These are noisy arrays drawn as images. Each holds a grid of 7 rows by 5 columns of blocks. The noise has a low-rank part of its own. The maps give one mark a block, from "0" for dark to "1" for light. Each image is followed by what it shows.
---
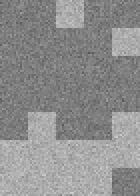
0 0 1 0 0
0 0 0 0 1
0 0 0 0 0
0 0 0 0 0
0 1 0 0 1
1 1 1 1 1
1 1 1 1 0
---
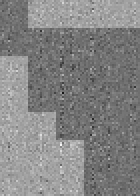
0 1 1 1 1
0 0 0 0 0
1 0 0 0 0
1 0 0 0 0
1 1 0 0 0
1 1 1 0 0
1 1 1 0 0
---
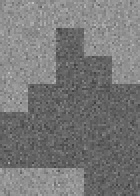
1 1 1 1 1
1 1 0 1 1
1 1 0 0 1
1 0 0 0 0
0 0 0 0 0
0 0 0 0 0
1 1 1 0 0
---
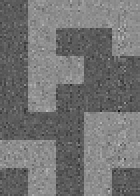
0 1 1 1 1
0 1 0 0 1
0 1 1 0 0
0 1 0 0 0
0 0 0 1 1
1 1 0 1 1
0 1 0 1 0
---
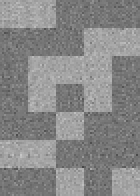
1 1 0 0 0
0 0 0 1 1
0 1 1 1 0
0 1 0 1 0
0 0 1 0 0
1 1 0 0 0
0 0 1 0 1
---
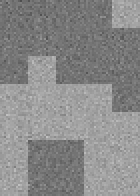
0 0 0 0 1
0 0 0 0 0
0 1 0 0 0
1 1 1 1 0
1 1 1 1 1
1 0 0 1 1
1 0 0 1 1
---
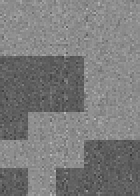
1 1 1 1 1
1 1 1 1 1
0 0 0 1 1
0 0 0 1 1
0 1 1 1 1
1 1 1 0 0
0 1 0 0 0
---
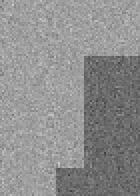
1 1 1 1 1
1 1 1 1 1
1 1 1 0 0
1 1 1 0 0
1 1 1 0 0
1 1 1 0 0
1 1 0 0 0
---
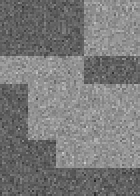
0 0 0 1 1
0 0 0 1 1
1 1 1 0 0
0 1 1 1 1
0 1 1 1 1
0 0 1 1 1
0 0 0 0 0
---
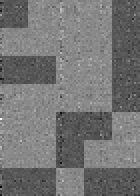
0 1 1 1 0
1 1 1 1 0
0 0 1 1 0
1 1 1 1 0
1 1 0 0 1
1 1 0 1 1
0 0 1 0 0
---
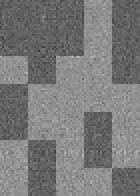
0 0 0 1 0
0 0 0 1 0
1 0 1 1 0
0 1 1 1 1
0 1 1 0 1
1 0 1 0 1
1 0 1 1 0
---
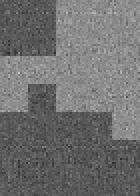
0 0 1 1 1
0 0 1 1 1
1 1 1 1 1
1 0 1 1 1
0 0 0 0 1
0 0 0 0 0
0 0 0 0 0
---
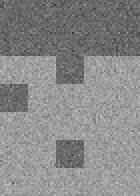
0 0 0 0 0
0 0 0 0 0
1 1 0 1 1
0 1 1 1 1
1 1 1 1 1
1 1 0 1 1
1 1 1 1 1
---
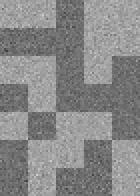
1 1 0 1 1
0 0 0 1 1
1 1 0 1 0
0 1 0 0 0
1 0 1 1 0
0 1 1 0 1
0 1 0 0 1
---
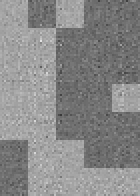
1 0 1 0 0
1 1 0 0 0
1 1 0 0 0
1 1 0 0 1
1 1 0 0 0
0 1 1 0 0
0 1 1 1 1
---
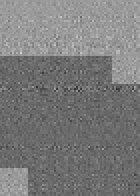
1 1 1 1 1
1 1 1 1 1
0 0 0 0 1
0 0 0 0 0
0 0 0 0 0
0 0 0 0 0
1 0 0 0 0
